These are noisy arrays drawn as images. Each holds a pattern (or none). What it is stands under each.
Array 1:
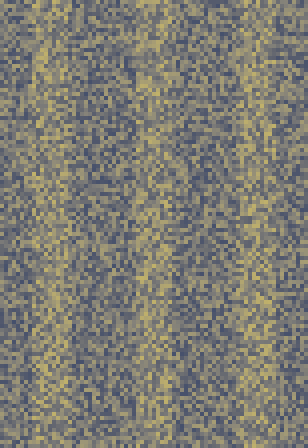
vertical stripes
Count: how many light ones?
3
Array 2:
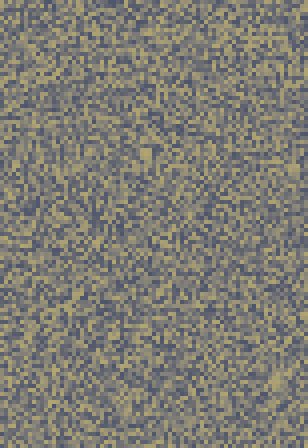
only noise
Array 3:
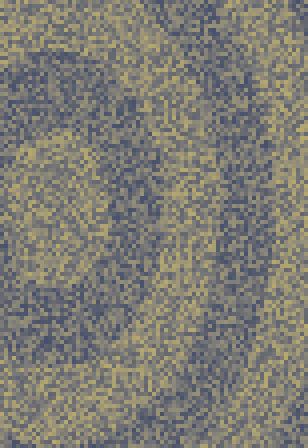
rings round one point
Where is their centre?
middle left
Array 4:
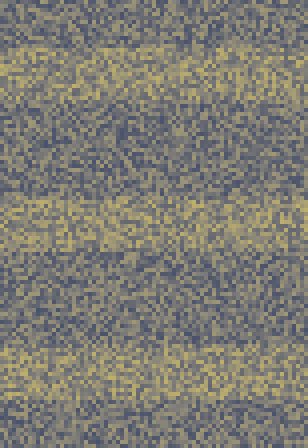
horizontal stripes
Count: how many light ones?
3
